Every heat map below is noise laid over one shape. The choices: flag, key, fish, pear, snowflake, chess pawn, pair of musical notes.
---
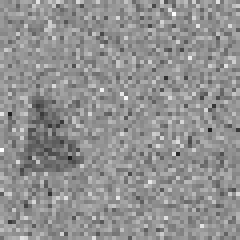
chess pawn
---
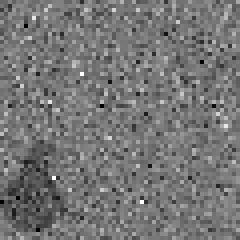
pear
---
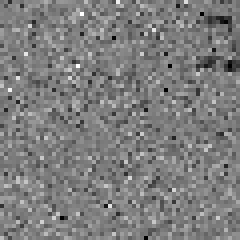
pair of musical notes
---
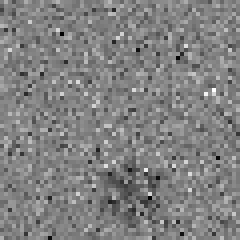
snowflake
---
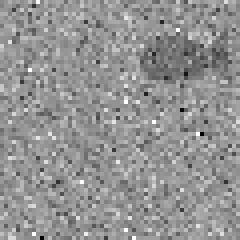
fish
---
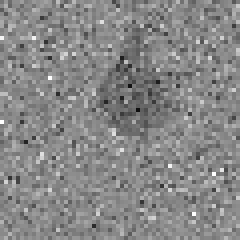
pear
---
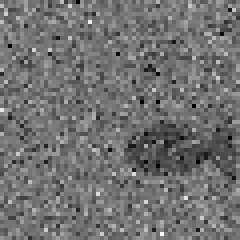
fish
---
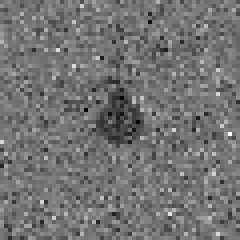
pear
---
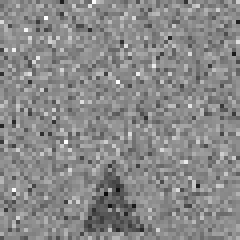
chess pawn
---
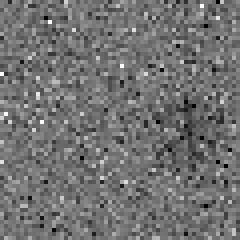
snowflake
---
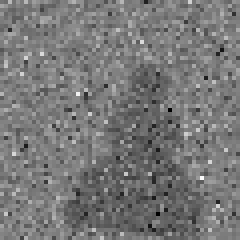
chess pawn
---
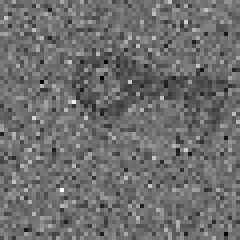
key
